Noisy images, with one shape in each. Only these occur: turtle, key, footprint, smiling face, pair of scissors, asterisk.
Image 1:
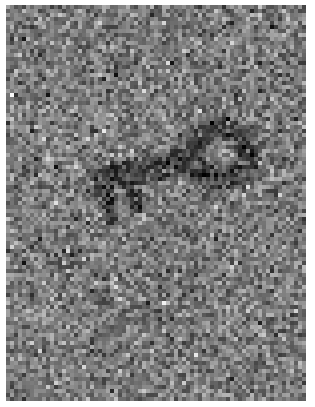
dark key
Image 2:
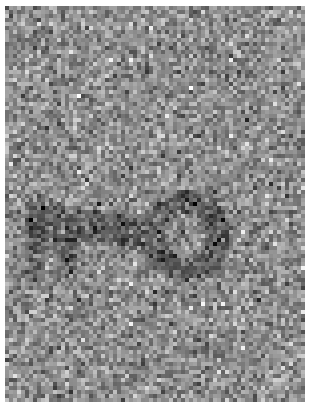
dark key
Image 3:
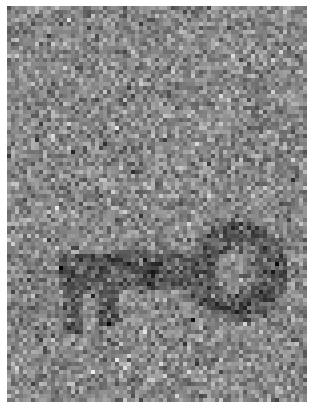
dark key
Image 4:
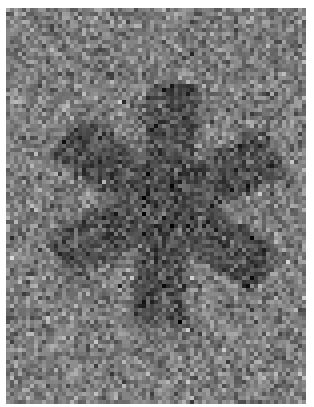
dark asterisk
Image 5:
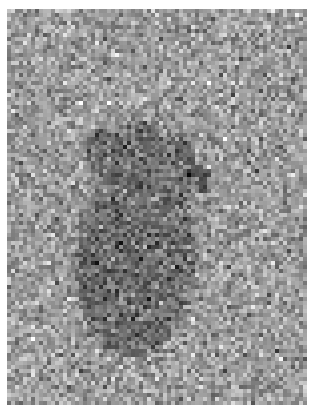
dark footprint
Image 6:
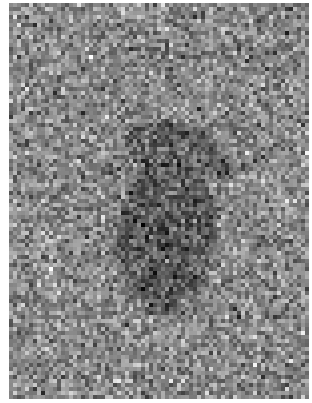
dark footprint
